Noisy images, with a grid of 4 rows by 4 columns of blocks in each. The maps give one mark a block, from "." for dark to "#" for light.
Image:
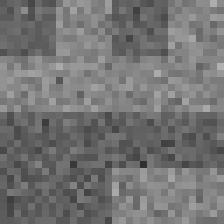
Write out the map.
. # . #
# # # #
. . . .
. . # #
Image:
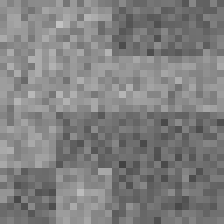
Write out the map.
# # . .
# # # #
# . . .
. # . .
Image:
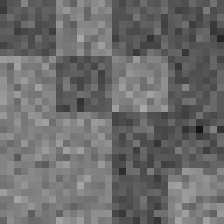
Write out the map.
. # . .
# . # .
# # . .
# # . #
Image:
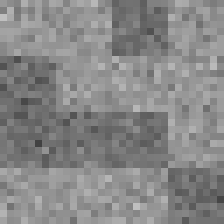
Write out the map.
# # . #
. # # #
. . . #
# # # .
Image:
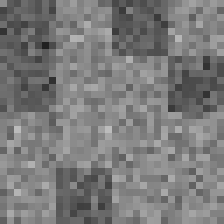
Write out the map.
. # . #
. # # .
# # # #
# . # #
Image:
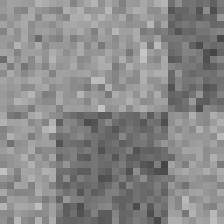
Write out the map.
# # # .
# # # .
# . . #
# . . #
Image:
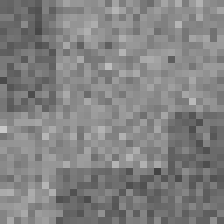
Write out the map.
. # # #
. # # #
# # # .
# . . .
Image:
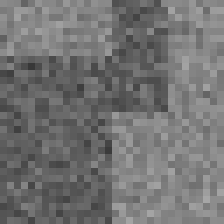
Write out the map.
# # . #
. . . #
. . # #
. . # #
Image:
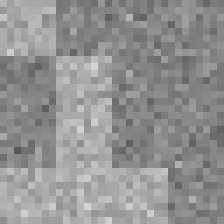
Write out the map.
# . . .
. # . .
. # . .
# # # .
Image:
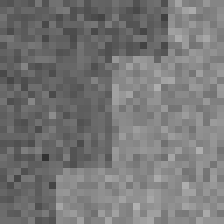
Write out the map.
. . . #
. . # #
. . # #
. # # #
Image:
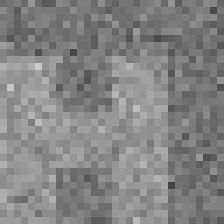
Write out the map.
. . . .
# . # .
# # # .
# . # .
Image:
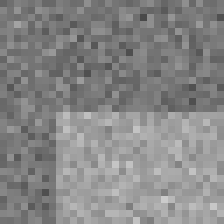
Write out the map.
. . . .
. . . .
. # # #
. # # #
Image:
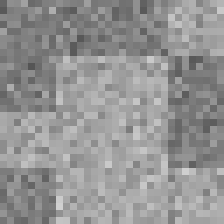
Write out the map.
. . . #
. # # .
# # # .
. # # #
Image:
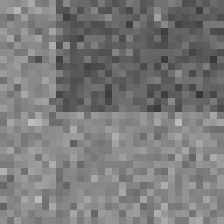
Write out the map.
# . . .
# . . .
# # # #
# # # #
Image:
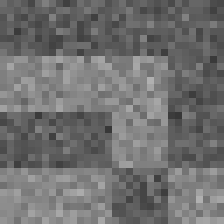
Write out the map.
. . . .
# # # .
. . # .
# # . #
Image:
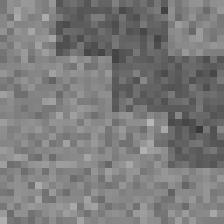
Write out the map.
# . . #
# # . .
# # # .
# # # #
